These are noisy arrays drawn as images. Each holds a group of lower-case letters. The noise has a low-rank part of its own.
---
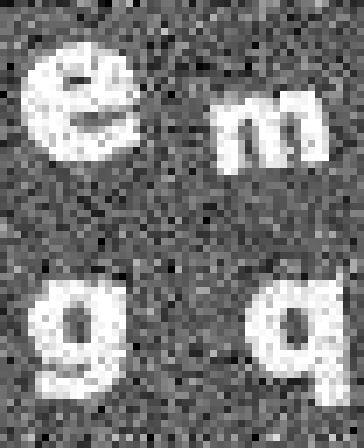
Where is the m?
top right
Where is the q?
bottom right
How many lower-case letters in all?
4
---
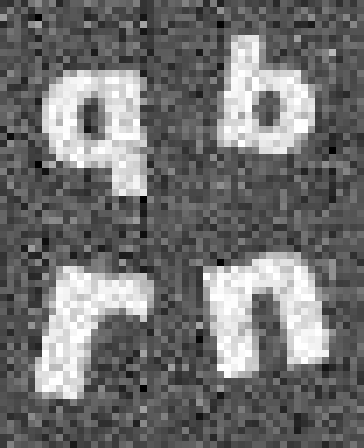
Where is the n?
bottom right
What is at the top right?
b
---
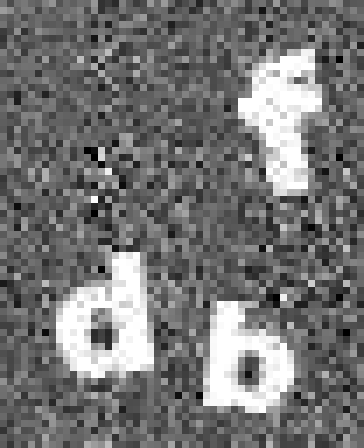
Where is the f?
top right
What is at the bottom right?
b
